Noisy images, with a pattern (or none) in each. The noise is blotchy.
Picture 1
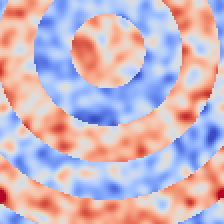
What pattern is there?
rings round one point
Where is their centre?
top middle
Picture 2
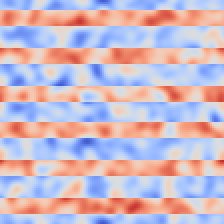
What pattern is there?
horizontal stripes
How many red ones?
6
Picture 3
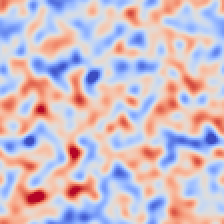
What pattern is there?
only noise
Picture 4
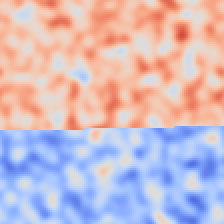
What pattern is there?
a sharp edge
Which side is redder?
top
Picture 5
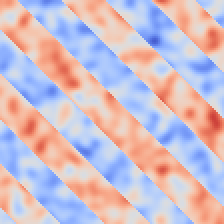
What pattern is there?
diagonal stripes
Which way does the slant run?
top left to bottom right
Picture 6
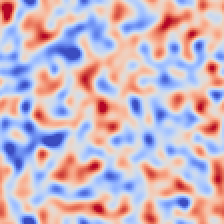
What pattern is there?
only noise
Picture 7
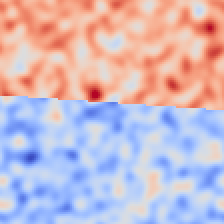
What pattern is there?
a sharp edge
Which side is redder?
top
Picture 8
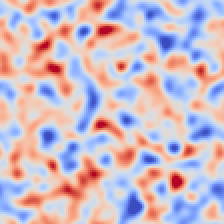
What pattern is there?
only noise
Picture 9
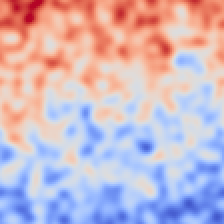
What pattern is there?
a smooth slope
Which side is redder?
top
